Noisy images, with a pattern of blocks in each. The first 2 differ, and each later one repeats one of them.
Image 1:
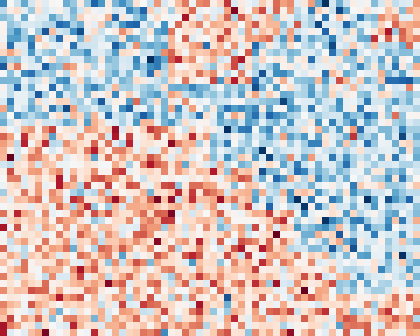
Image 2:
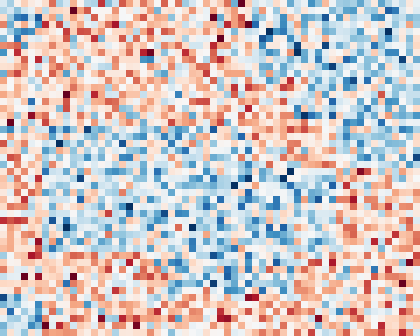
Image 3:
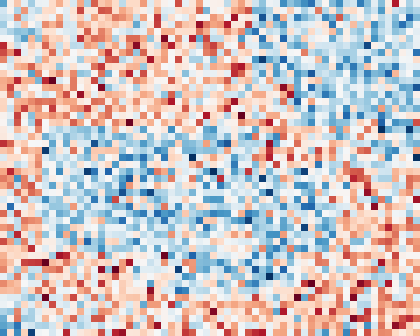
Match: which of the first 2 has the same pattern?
2
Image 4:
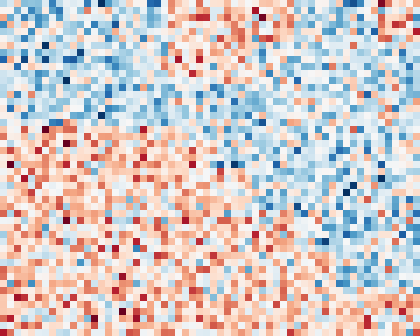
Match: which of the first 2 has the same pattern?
1
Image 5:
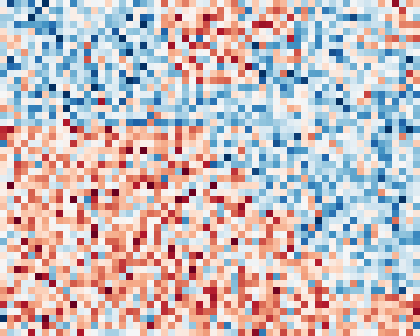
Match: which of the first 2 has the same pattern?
1
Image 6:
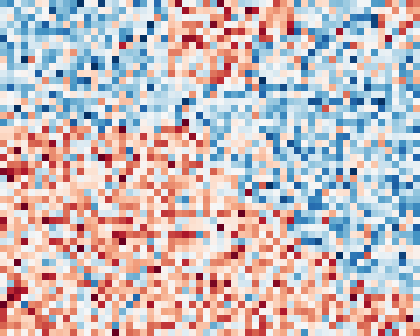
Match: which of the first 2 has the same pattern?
1
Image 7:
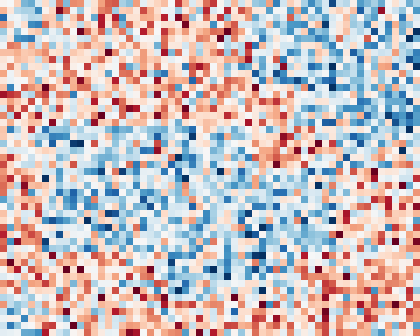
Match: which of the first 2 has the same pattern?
2
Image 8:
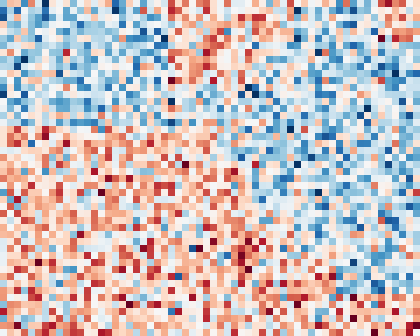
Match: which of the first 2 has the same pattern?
1
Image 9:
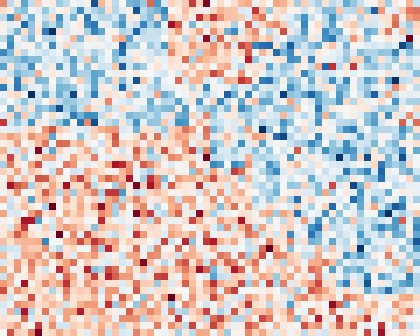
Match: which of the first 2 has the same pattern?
1
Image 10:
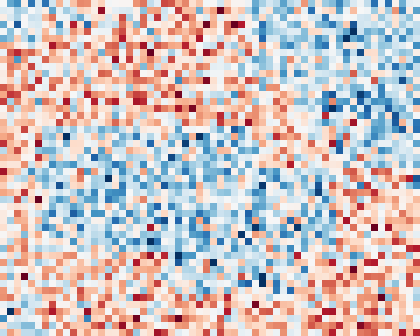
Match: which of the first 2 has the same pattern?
2
